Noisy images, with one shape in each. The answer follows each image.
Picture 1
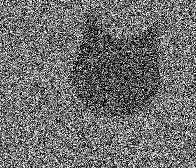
cat's head
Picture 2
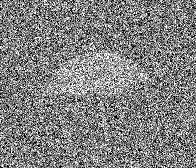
umbrella
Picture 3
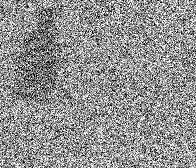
bottle
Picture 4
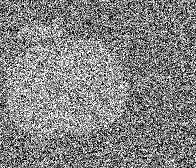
apple
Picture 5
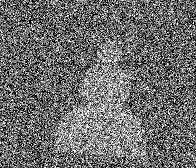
chess pawn
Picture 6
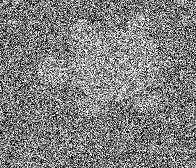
turtle
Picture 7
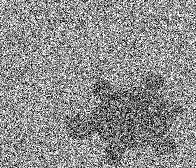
turtle
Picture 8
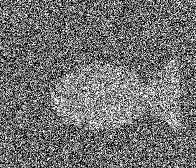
fish
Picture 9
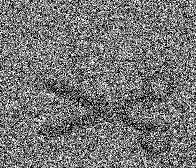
pair of scissors
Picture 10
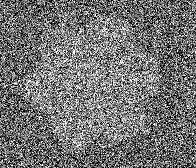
flower
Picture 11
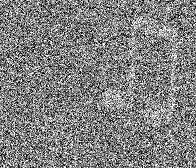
pair of musical notes
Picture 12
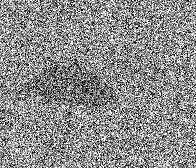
umbrella
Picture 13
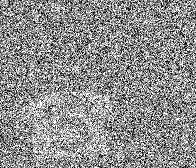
telephone
